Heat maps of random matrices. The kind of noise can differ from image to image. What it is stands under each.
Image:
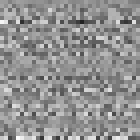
rows of uneven size
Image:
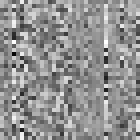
columns of uneven size
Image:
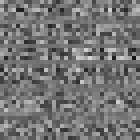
rows of uneven size
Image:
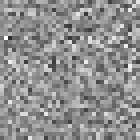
low rank plus noise
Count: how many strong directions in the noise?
five to eight
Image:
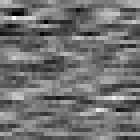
streaked along the rows
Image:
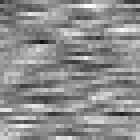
streaked along the rows
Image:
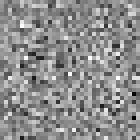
low rank plus noise
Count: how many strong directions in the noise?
five to eight
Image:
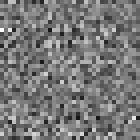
low rank plus noise
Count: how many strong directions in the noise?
five to eight
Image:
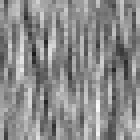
streaked along the columns
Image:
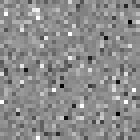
heavy tails
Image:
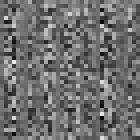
columns of uneven size
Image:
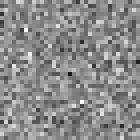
independent entries
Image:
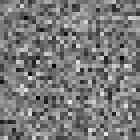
independent entries
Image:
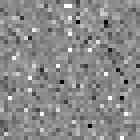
heavy tails
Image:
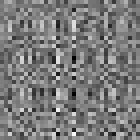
low rank plus noise
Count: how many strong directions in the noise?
one
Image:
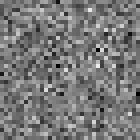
independent entries
